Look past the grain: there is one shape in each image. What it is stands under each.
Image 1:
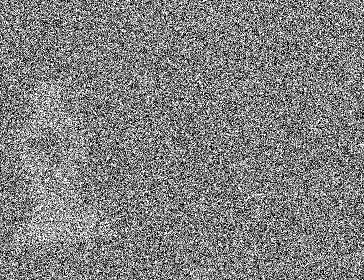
chess bishop
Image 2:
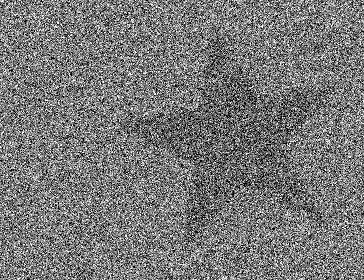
star
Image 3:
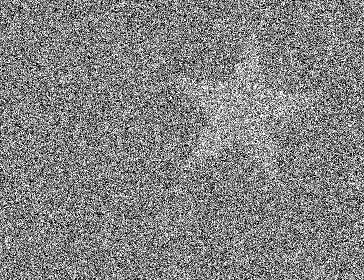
star
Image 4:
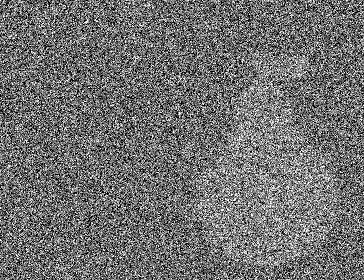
pear
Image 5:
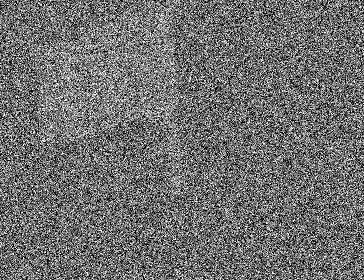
flag
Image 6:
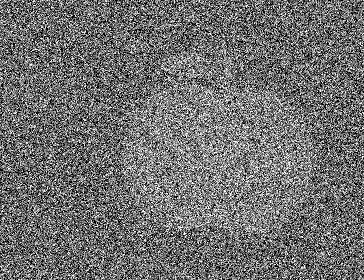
apple
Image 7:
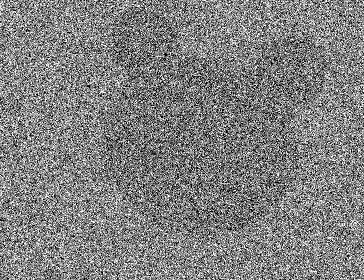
bear's head
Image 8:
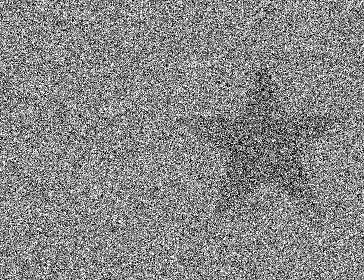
star
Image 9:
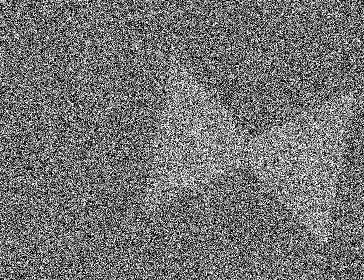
bow tie
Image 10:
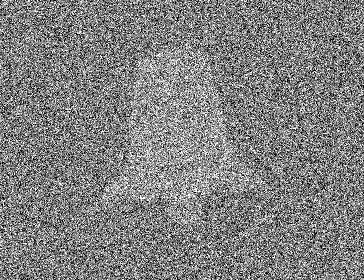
bell
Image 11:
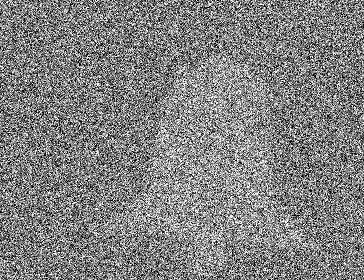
bell
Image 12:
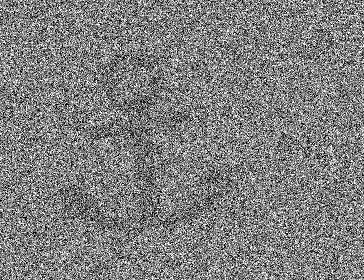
anchor
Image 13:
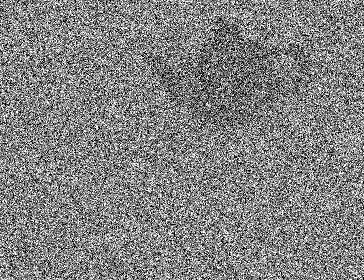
teapot
